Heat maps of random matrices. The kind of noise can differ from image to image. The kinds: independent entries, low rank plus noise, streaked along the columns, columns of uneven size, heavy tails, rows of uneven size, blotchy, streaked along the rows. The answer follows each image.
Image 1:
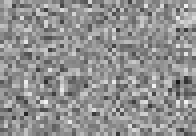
low rank plus noise
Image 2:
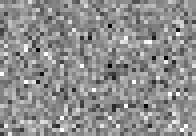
heavy tails
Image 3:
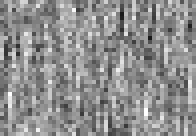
streaked along the columns
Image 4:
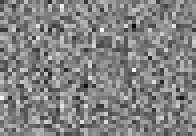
low rank plus noise
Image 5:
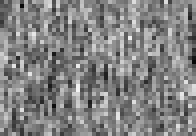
streaked along the columns
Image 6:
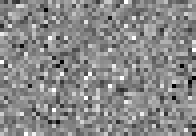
heavy tails
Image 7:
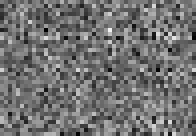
low rank plus noise
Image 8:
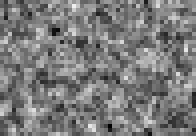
blotchy
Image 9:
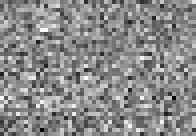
low rank plus noise
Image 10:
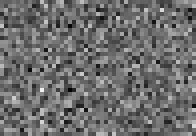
low rank plus noise
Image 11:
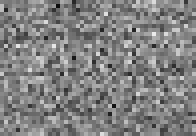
low rank plus noise
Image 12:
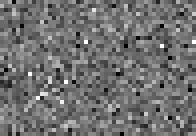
heavy tails
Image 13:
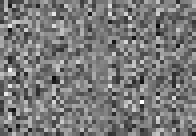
columns of uneven size
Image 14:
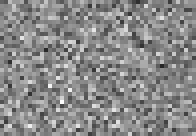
independent entries
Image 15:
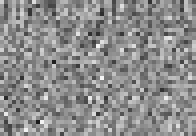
low rank plus noise
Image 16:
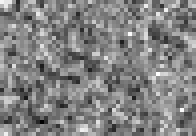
blotchy
